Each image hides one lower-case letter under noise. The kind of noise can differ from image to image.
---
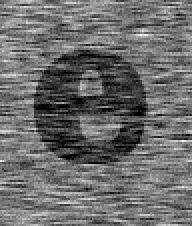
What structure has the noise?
streaked along the rows
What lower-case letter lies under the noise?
e
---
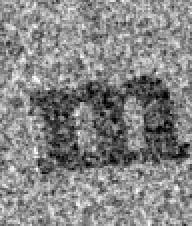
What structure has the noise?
blotchy
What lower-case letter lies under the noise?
m
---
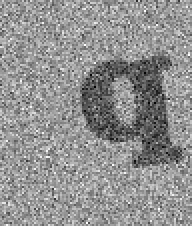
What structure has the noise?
independent entries
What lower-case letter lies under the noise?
q
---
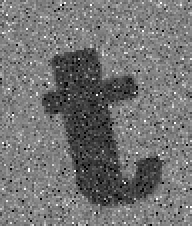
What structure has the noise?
heavy tails
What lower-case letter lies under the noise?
t
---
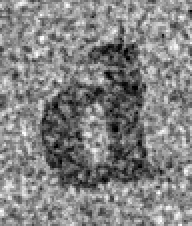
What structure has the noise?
blotchy
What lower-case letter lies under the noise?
d
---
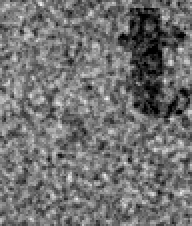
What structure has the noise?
blotchy
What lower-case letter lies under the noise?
t
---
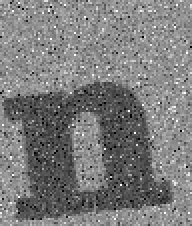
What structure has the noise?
heavy tails
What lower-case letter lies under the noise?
n
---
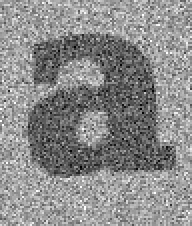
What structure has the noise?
independent entries
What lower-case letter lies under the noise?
a
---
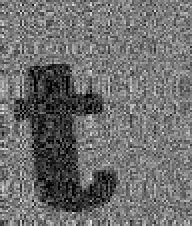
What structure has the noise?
low rank plus noise
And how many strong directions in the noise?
one
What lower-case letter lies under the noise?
t
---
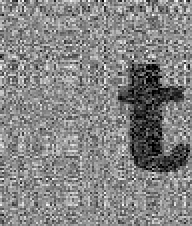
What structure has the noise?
low rank plus noise
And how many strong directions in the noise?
two
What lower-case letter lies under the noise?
t
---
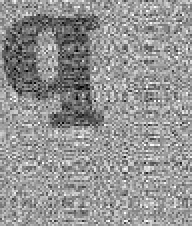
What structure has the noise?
low rank plus noise
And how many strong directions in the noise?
two
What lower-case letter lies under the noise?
q
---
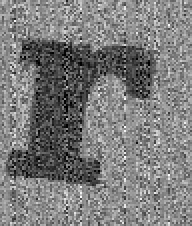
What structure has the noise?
columns of uneven size
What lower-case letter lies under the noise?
r
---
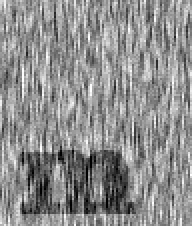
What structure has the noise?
streaked along the columns
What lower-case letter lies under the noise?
m
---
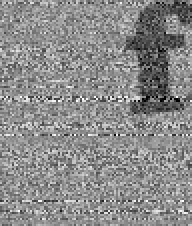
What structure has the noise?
rows of uneven size
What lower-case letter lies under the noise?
f
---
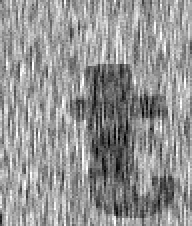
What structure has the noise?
streaked along the columns
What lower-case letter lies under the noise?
t
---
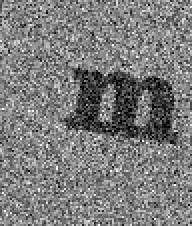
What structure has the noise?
independent entries
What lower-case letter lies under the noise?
m
